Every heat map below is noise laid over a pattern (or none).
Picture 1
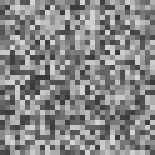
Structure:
only noise
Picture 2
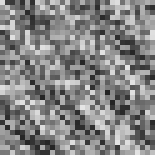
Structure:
diagonal stripes
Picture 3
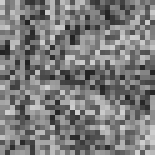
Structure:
spokes from one point
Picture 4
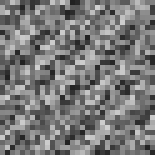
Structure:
diagonal stripes
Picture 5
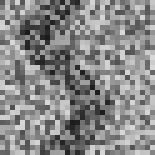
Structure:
a wavy band
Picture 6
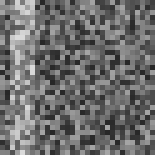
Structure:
one vertical stripe
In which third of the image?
left
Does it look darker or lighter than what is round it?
lighter
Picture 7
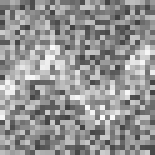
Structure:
a wavy band
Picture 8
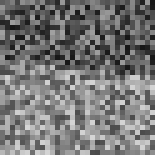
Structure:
a sharp edge
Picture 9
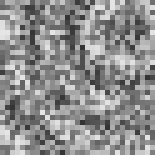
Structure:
rings round one point
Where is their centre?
top right
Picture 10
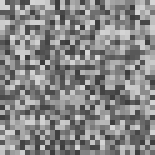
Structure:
only noise
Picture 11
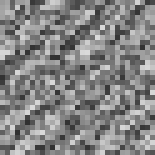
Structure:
diagonal stripes
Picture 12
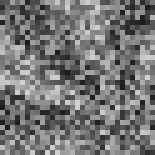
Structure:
spokes from one point
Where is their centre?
bottom right
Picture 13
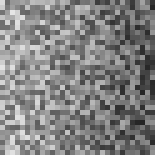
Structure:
a smooth slope
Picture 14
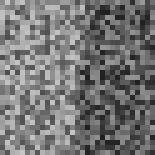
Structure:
a sharp edge
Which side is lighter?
left
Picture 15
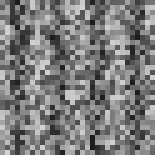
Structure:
vertical stripes
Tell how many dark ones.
4
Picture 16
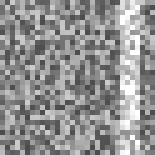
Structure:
one vertical stripe
